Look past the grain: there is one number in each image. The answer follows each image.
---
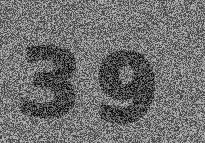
39
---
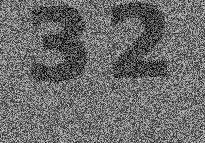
32
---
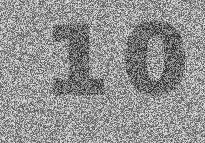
10
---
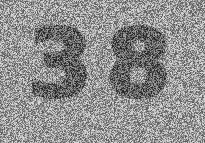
38
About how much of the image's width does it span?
two thirds
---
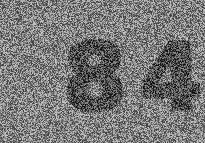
84
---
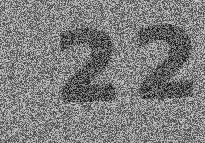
22
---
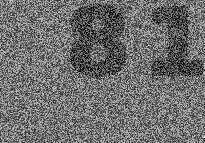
81
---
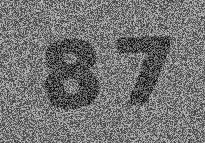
87
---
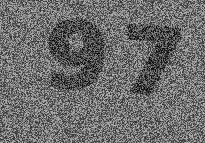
97
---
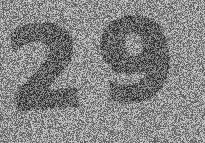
29
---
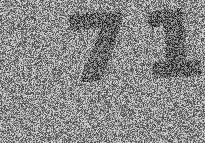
71
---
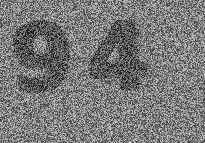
94
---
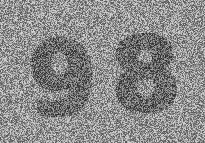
98
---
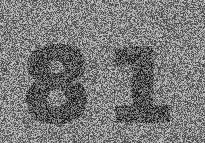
81
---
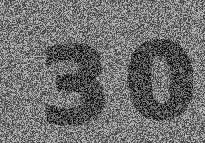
30
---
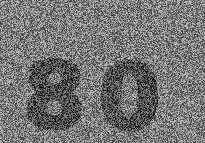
80
